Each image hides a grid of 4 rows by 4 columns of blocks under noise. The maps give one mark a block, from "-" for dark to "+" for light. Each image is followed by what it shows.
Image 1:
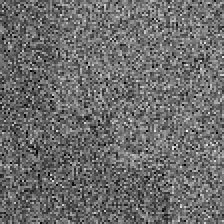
-+++
-+++
--++
---+
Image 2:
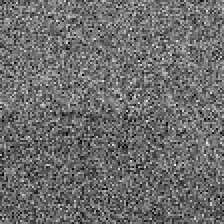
++++
++++
---+
----
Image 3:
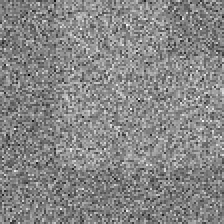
-++-
-+++
-+++
----
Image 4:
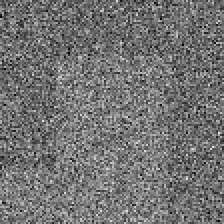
----
-++-
-++-
+++-
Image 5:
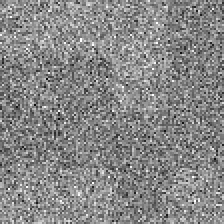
+++-
--+-
----
++-+
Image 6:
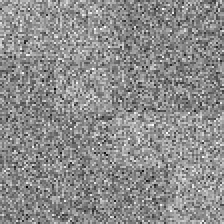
++--
-+--
--++
---+
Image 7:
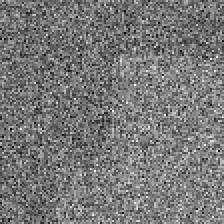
----
--++
--++
-+++
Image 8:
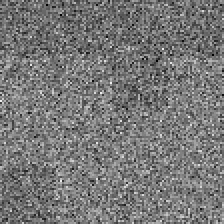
----
++-+
++++
-+++
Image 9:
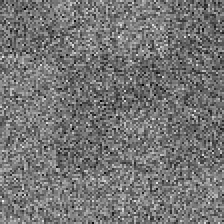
-++-
+---
+-+-
++++
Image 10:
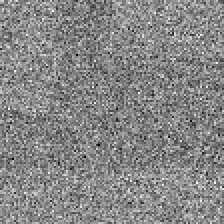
+-++
+---
----
++++
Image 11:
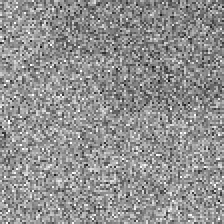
+---
++--
++++
++++
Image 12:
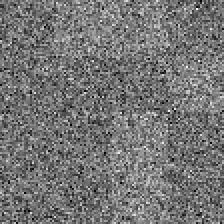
-++-
---+
--+-
--+-
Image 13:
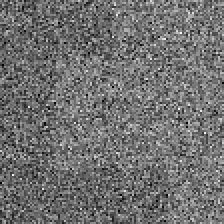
--++
-+++
-+++
---+
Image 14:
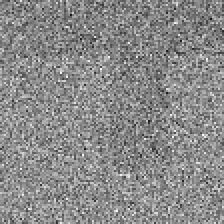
----
++-+
++-+
++++
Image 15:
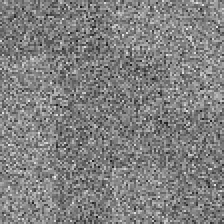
--++
+--+
+---
+-+-
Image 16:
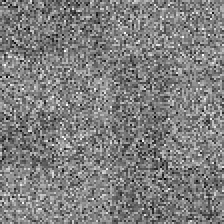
--++
++-+
-+-+
++--
